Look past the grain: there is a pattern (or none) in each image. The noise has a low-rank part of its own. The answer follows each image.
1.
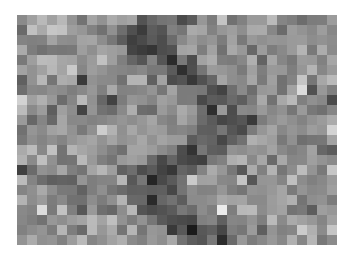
a wavy band
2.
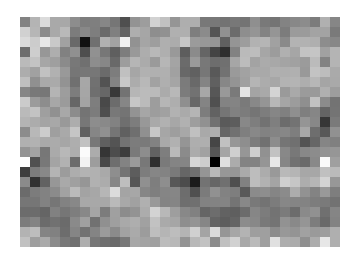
rings round one point
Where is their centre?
top right
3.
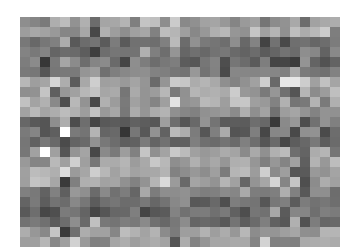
horizontal stripes
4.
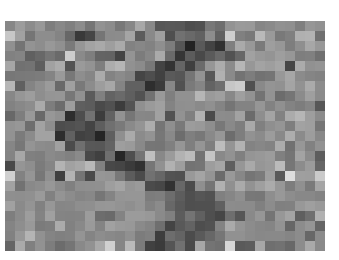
a wavy band
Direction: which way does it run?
top to bottom
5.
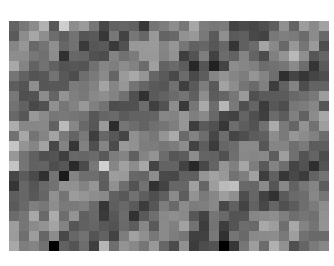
diagonal stripes
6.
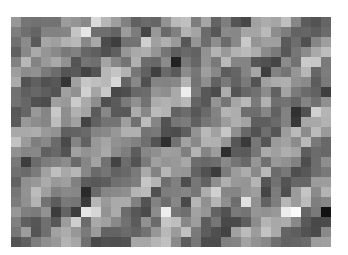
diagonal stripes
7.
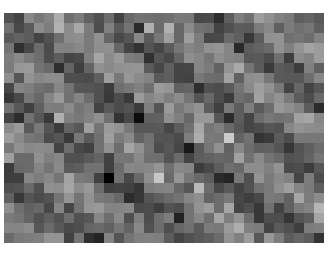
diagonal stripes
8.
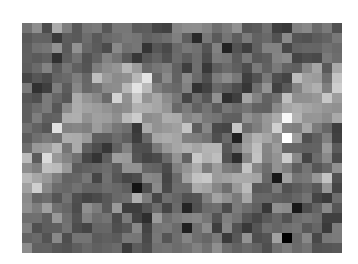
a wavy band
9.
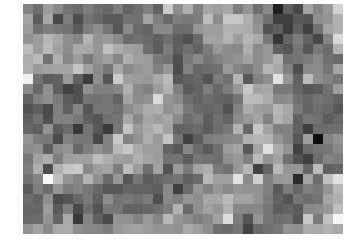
rings round one point
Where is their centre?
middle left
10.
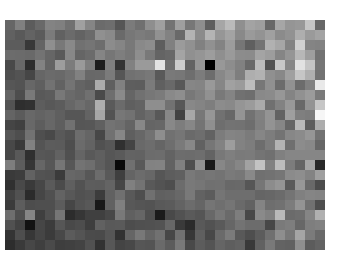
a smooth slope
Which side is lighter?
top right
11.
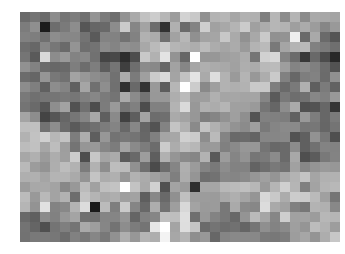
spokes from one point
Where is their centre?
bottom middle
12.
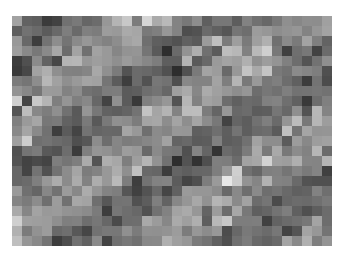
diagonal stripes
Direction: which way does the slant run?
bottom left to top right
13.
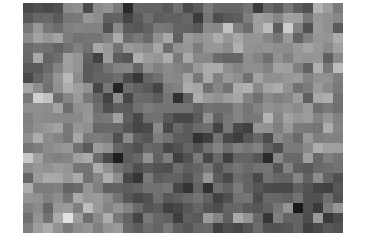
spokes from one point
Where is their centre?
top left
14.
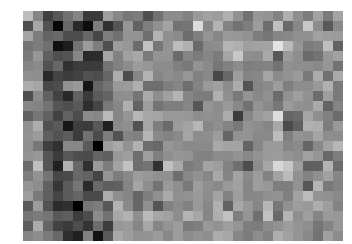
one vertical stripe
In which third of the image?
left
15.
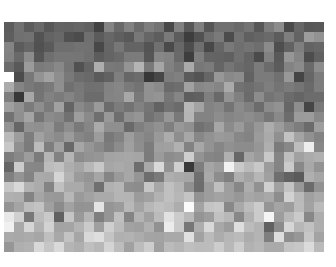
a smooth slope
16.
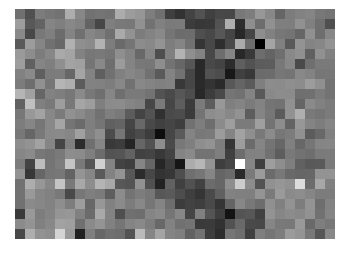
a wavy band
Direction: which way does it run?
top to bottom
